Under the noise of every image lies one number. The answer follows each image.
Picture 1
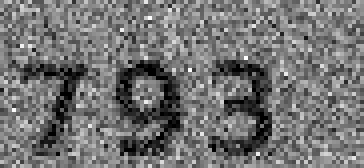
793
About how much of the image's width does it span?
two thirds
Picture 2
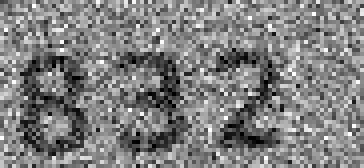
832
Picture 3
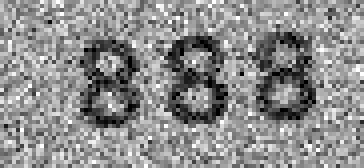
888
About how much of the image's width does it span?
two thirds
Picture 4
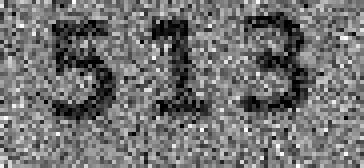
513
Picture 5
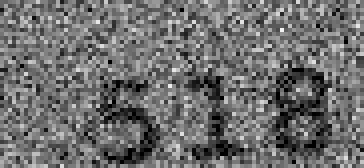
518
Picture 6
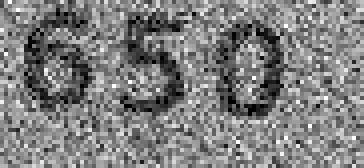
650
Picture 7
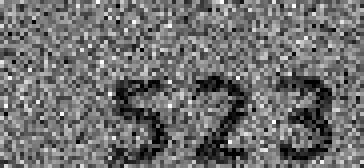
523
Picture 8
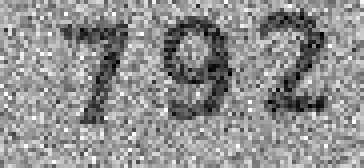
792
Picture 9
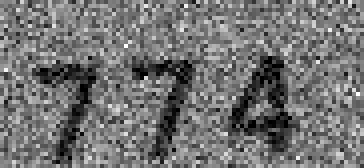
774
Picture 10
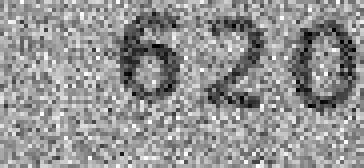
620
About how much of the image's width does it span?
two thirds
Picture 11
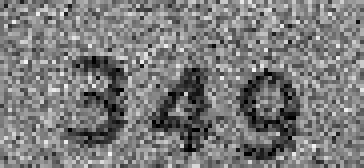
349
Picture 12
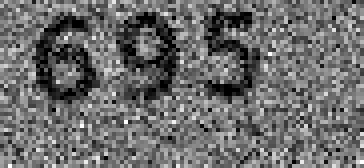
695
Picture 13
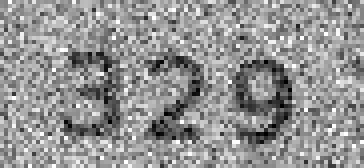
329
